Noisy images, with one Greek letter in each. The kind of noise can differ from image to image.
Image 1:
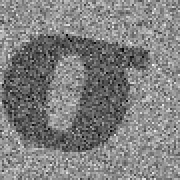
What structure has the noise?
independent entries
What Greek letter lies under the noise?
sigma
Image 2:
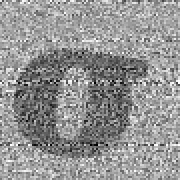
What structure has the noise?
rows of uneven size
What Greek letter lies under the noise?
sigma
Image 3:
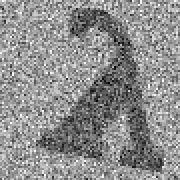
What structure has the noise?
independent entries
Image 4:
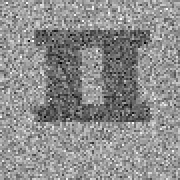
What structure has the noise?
independent entries
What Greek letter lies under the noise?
pi
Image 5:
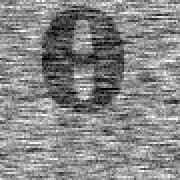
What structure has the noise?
streaked along the rows
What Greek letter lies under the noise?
theta
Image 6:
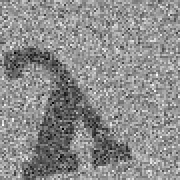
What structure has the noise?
independent entries
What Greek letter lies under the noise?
lambda
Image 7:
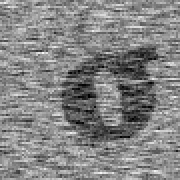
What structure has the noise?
streaked along the rows
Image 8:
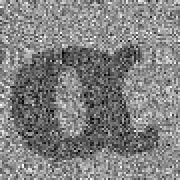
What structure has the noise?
low rank plus noise
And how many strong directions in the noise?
two
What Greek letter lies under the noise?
alpha
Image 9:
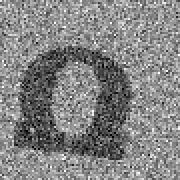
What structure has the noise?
independent entries
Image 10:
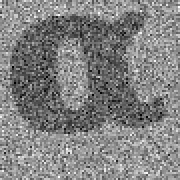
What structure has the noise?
independent entries
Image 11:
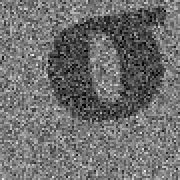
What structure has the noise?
independent entries
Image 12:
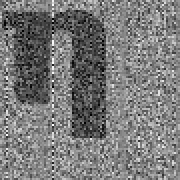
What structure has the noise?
columns of uneven size
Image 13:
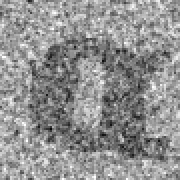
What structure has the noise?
blotchy
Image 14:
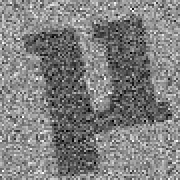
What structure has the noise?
low rank plus noise
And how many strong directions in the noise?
five to eight
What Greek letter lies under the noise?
mu
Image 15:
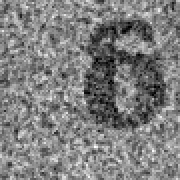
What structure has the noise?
blotchy
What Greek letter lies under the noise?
delta
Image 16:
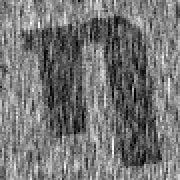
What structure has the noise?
streaked along the columns
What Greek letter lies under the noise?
eta
